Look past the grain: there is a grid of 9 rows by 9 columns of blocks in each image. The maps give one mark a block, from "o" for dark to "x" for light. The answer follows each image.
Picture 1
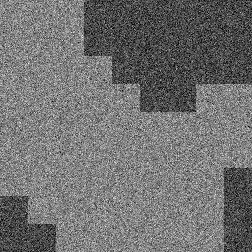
x x x o o o o o o
x x x o o o o o o
x x x x o o o o o
x x x x x o o x x
x x x x x x x x x
x x x x x x x x x
x x x x x x x x o
o x x x x x x x o
o o x x x x x x o
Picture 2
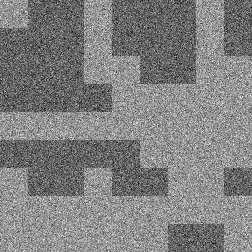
x o o x o o o x o
o o o x o o o x o
o o o x x o o x x
o o o o x x x x x
x x x x x x x x x
o o o o o x x x x
x o o x o o x x o
x x x x x x x x x
x x x x x x o o x
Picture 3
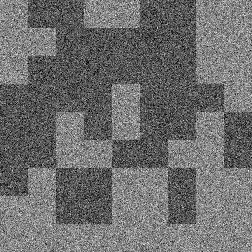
x o o x x o o x x
x x o o o o o x x
x o o o o o o x x
o o o o x o o o x
o o x o x o o x o
o o x x o o x x o
o x o o x x o x x
x x o o x x o x x
x x x x x x x x x
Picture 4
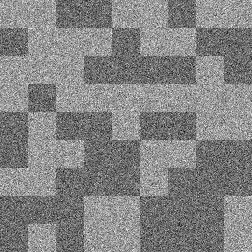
x x o o x x o x x
o x x x o x x o o
x x x o o o o x o
x o x x x x x x x
o x o o x o o x x
o x x o o x x o o
x x o o o x o o o
o o o x x o o o x
o x o x x o o o x
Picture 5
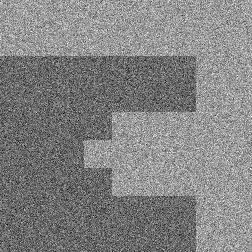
x x x x x x x x x
x x x x x x x x x
o o o o o o o x x
o o o o o o o x x
o o o o x x x x x
o o o x x x x x x
o o o o x x x x x
o o o o o o o x x
o o o o o o o x x
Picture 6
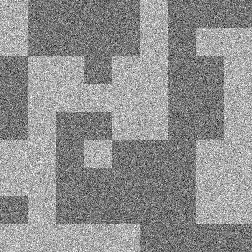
x o o o o x o o o
x o o o o x o x x
o x x o x x o o x
o x x x x x o o x
o x o o x x o o x
x x o x o o o x x
x x o o o o o x x
o x o o o o o x x
x x x x x o o o o
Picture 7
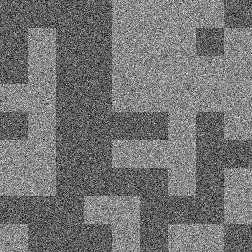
o o o o x x x x o
o x o o x x x o x
o x o o x x x x x
x x o o x x x x x
o x o o o o x o x
x x o o x x x o o
x x o o o o x o x
o o o x x o o o x
x o o o x o x x o
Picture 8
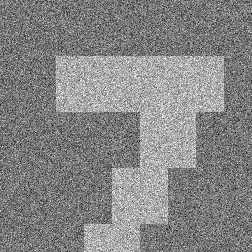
o o o o o o o o o
o o o o o o o o o
o o x x x x x x o
o o x x x x x x o
o o o o o x x o o
o o o o o x x o o
o o o o x x o o o
o o o o x x o o o
o o o x x o o o o
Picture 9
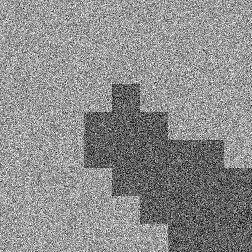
x x x x x x x x x
x x x x x x x x x
x x x x x x x x x
x x x x o x x x x
x x x o o o x x x
x x x o o o o o x
x x x x o o o o o
x x x x x o o o o
x x x x x x o o o
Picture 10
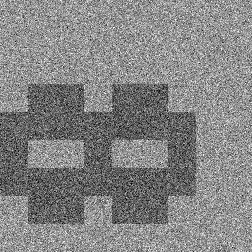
x x x x x x x x x
x x x x x x x x x
x x x x x x x x x
x o o x o o x x x
o o o o o o o x x
o x x o x x o x x
o o o o o o o x x
x o o x o o x x x
x x x x x x x x x
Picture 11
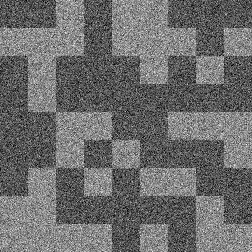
o o x o x x o o o
x x x o x x x o x
o x o o o x o x o
o x o o o o o o o
o o x x o o x x x
o o x o x o o o x
o x o x o x x o o
x x o o o o o x o
x x x x o x o x x
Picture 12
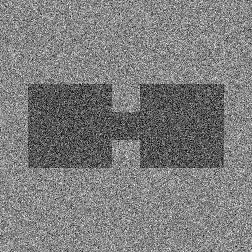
x x x x x x x x x
x x x x x x x x x
x x x x x x x x x
x o o o x o o o x
x o o o o o o o x
x o o o x o o o x
x x x x x x x x x
x x x x x x x x x
x x x x x x x x x
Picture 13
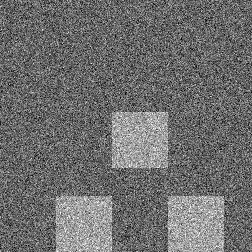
o o o o o o o o o
o o o o o o o o o
o o o o o o o o o
o o o o o o o o o
o o o o x x o o o
o o o o x x o o o
o o o o o o o o o
o o x x o o x x o
o o x x o o x x o
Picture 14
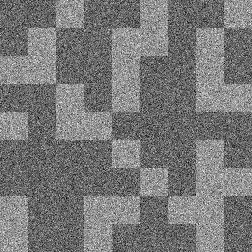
o o x o o x o o x
o x o o x x o x o
x x o o x o o x o
o o x o x o o x x
x o x x o o o o o
o o o o x o o x o
o o o o o x o x x
x o o x x o x x o
x o o x o o o x o
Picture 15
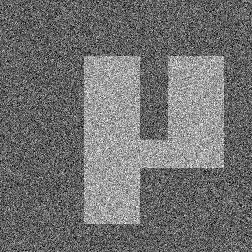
o o o o o o o o o
o o o o o o o o o
o o o x x o x x o
o o o x x o x x o
o o o x x o x x o
o o o x x x x x o
o o o x x o o o o
o o o x x o o o o
o o o o o o o o o
